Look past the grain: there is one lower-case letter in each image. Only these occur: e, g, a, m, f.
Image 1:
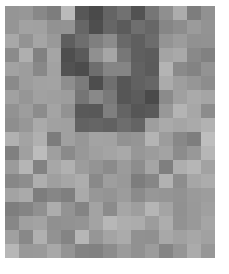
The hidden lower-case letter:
g
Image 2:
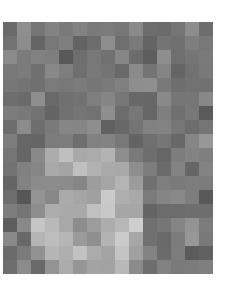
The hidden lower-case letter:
a
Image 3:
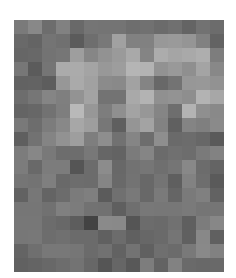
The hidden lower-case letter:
m
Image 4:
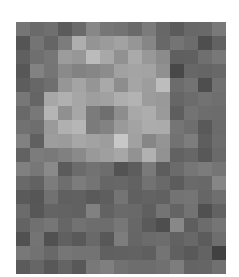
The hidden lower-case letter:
a
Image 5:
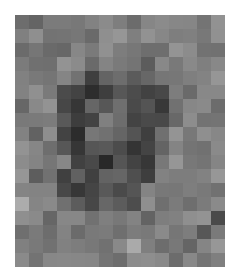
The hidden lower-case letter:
g
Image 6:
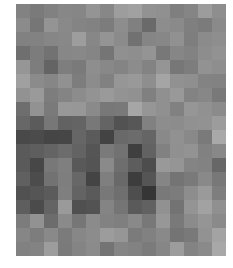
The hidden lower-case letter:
m
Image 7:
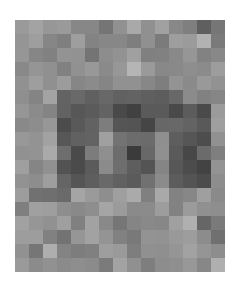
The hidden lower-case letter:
m
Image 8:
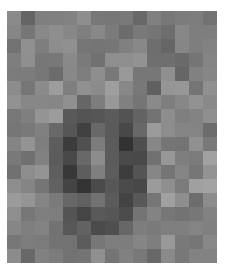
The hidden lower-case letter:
g
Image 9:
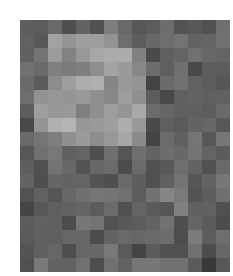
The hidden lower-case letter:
a
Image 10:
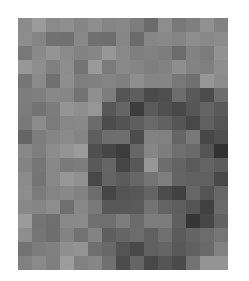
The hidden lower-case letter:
g
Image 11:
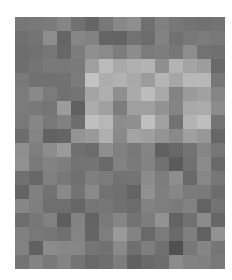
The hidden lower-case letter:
m
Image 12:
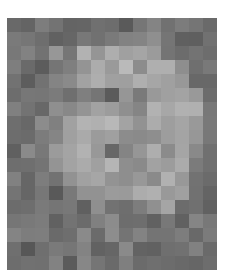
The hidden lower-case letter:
a
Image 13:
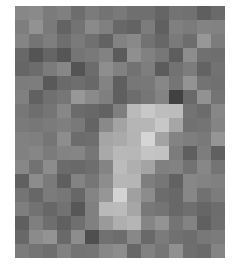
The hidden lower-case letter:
f
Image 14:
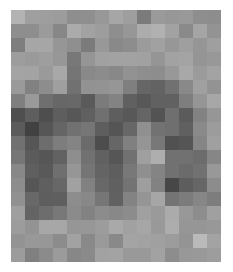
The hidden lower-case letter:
m
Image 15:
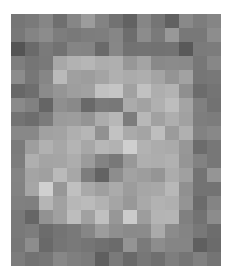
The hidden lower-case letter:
a
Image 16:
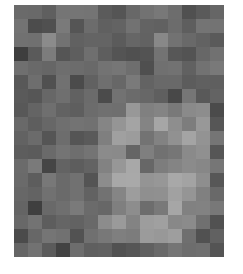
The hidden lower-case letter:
g
